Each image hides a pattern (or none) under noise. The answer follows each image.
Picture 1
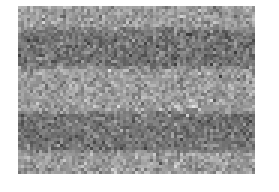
horizontal stripes
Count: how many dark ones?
2
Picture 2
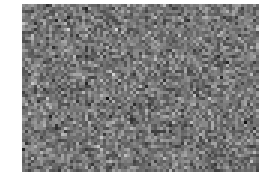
only noise
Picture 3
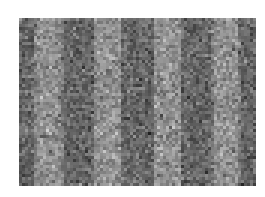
vertical stripes
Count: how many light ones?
4
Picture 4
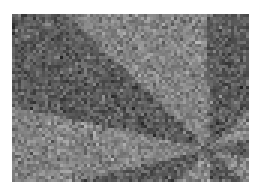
spokes from one point
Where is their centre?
bottom right
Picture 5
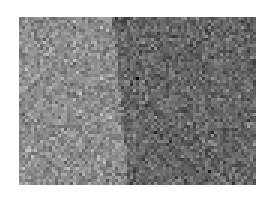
a sharp edge
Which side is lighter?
left
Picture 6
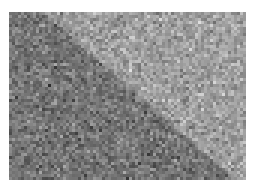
a sharp edge
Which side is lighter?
top right
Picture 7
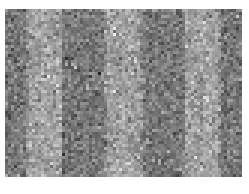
vertical stripes
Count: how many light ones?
3
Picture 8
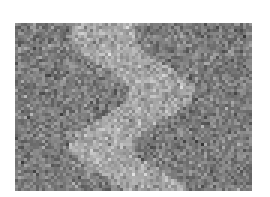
a wavy band
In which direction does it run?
top to bottom
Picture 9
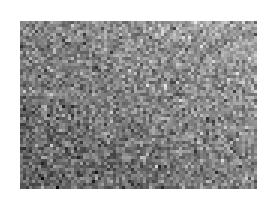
a smooth slope
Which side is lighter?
top right
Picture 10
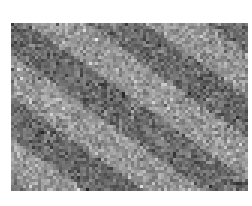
diagonal stripes
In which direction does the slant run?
top left to bottom right
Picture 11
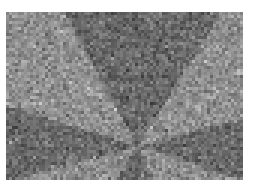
spokes from one point
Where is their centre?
bottom middle
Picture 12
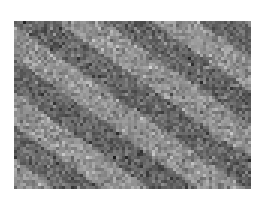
diagonal stripes
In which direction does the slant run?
top left to bottom right
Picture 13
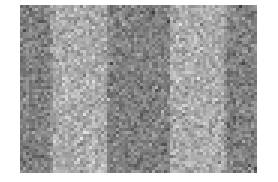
vertical stripes
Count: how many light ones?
2
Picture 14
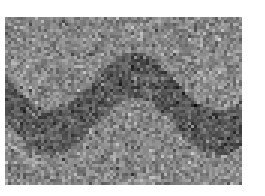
a wavy band
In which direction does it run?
left to right
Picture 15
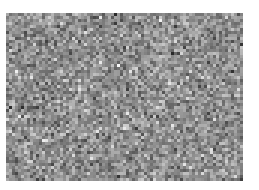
only noise
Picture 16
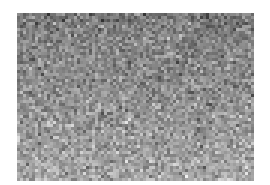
a smooth slope
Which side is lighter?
bottom
